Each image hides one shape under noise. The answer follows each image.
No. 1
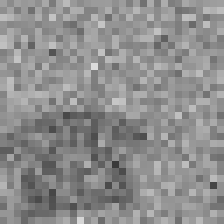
telephone
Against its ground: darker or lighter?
darker
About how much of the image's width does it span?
two thirds
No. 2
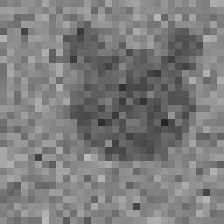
bear's head
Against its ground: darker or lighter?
darker
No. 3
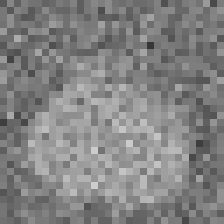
apple
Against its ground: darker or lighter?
lighter
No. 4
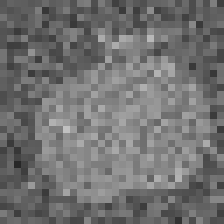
apple
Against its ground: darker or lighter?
lighter
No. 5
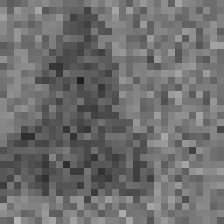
chess pawn
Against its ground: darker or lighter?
darker
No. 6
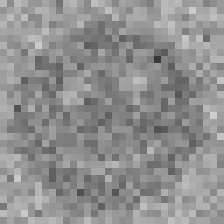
smiling face
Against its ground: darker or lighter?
darker
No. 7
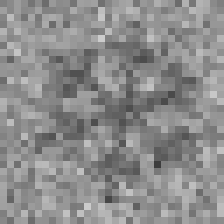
snowflake
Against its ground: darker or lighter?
darker
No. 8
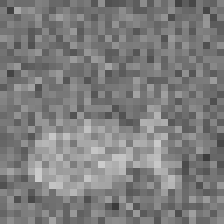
fish
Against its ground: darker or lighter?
lighter
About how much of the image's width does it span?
two thirds
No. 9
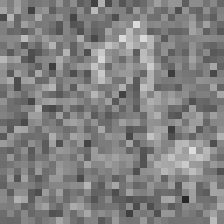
musical note
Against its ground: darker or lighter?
lighter
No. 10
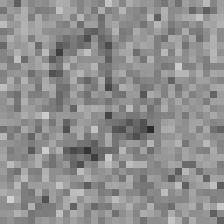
pair of musical notes
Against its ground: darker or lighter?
darker
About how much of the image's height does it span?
two thirds
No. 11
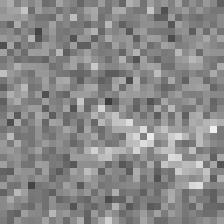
pair of scissors
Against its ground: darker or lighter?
lighter
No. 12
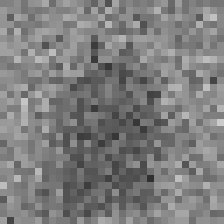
chess knight
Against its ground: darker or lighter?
darker
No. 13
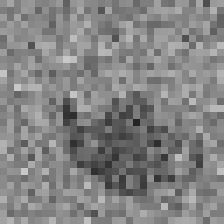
teapot
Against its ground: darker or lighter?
darker
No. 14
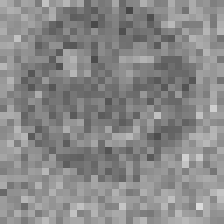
smiling face
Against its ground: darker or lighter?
darker
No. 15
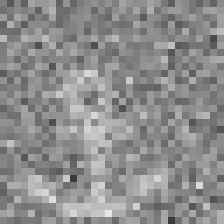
anchor
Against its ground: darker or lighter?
lighter
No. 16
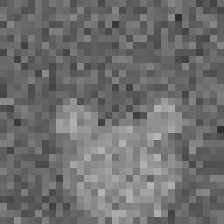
bear's head
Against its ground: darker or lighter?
lighter
